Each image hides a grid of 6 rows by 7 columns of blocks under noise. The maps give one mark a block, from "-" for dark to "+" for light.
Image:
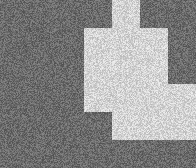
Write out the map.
----+--
---+++-
---+++-
---++++
----+++
-------
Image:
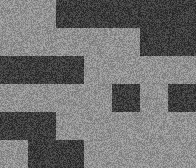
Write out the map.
++-----
+++++--
---++++
++++-+-
--+++++
+--++++
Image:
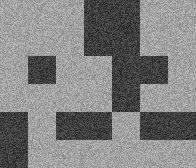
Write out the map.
+++--++
+++--++
+-++--+
++++-++
-+--+--
-++++++
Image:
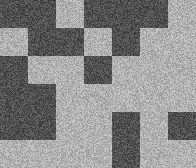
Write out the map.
--+---+
+--+-++
-++-+++
--+++++
--++-+-
++++-++
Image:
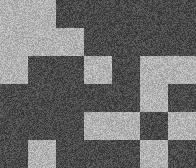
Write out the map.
++-----
+++----
+--+-++
-----+-
---++-+
-+---+-
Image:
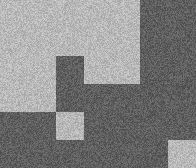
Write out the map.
+++++--
+++++--
++-++--
++-----
--+----
------+
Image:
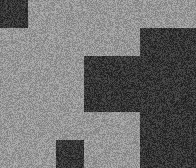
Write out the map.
-++++++
+++++--
+++----
+++----
+++++--
++-++--
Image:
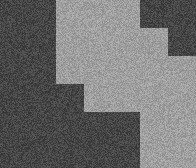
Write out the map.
--+++--
--++++-
--+++++
---++++
-----++
-----++
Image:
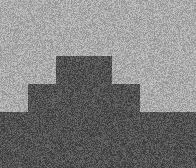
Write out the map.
+++++++
+++++++
++--+++
+----++
-------
-------
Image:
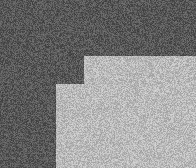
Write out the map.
-------
-------
---++++
--+++++
--+++++
--+++++
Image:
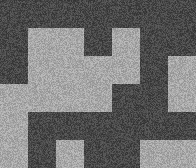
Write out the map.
-------
-++-+--
-++++-+
++++--+
+------
+-+--++
